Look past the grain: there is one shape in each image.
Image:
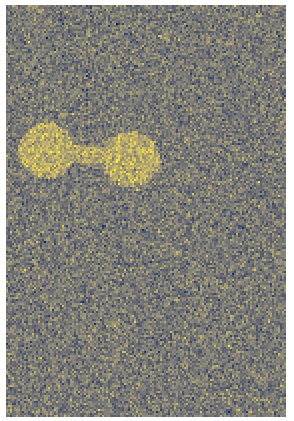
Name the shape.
dumbbell
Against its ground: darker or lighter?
lighter
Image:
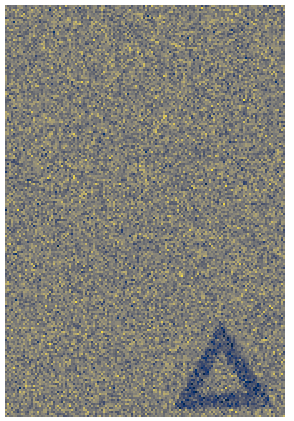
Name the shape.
triangle frame
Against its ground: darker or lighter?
darker
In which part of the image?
bottom right
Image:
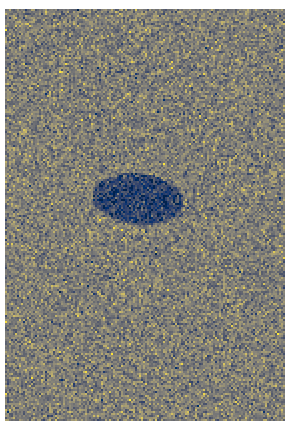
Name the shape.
ellipse
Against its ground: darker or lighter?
darker
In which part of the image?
centre
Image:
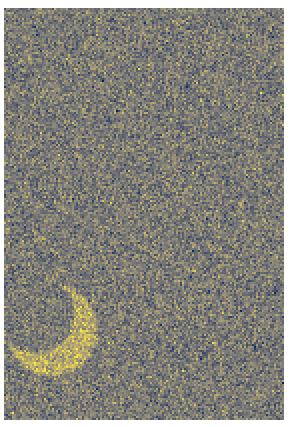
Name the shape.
crescent
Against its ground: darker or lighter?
lighter
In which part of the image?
bottom left
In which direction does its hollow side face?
up and left
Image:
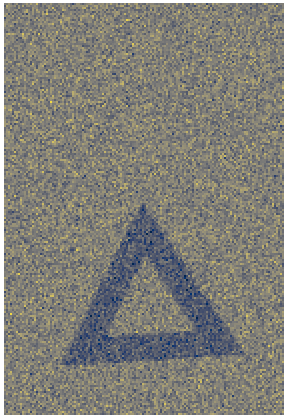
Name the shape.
triangle frame
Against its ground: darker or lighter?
darker
